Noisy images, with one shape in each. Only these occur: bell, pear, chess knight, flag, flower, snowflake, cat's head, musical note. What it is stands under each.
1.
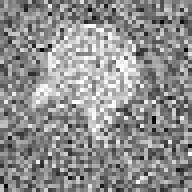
cat's head
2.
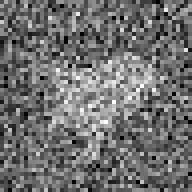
bell
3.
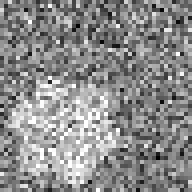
flower
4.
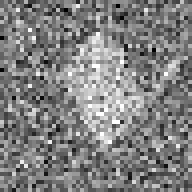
flag
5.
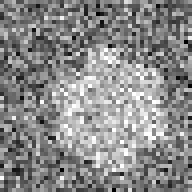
flower
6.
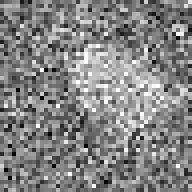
chess knight
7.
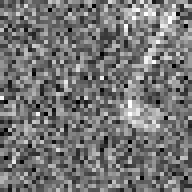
musical note
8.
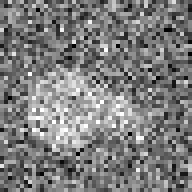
pear
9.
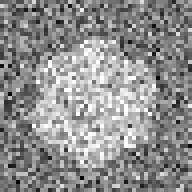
flower
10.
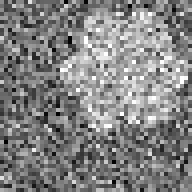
flower
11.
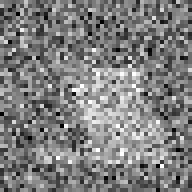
flag
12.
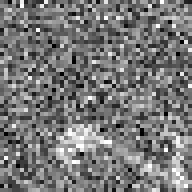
musical note
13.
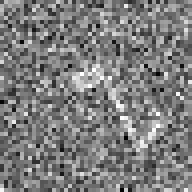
musical note
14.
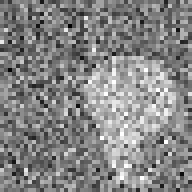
pear
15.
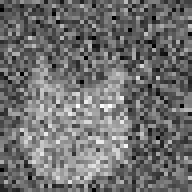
cat's head
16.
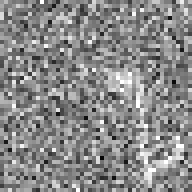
musical note
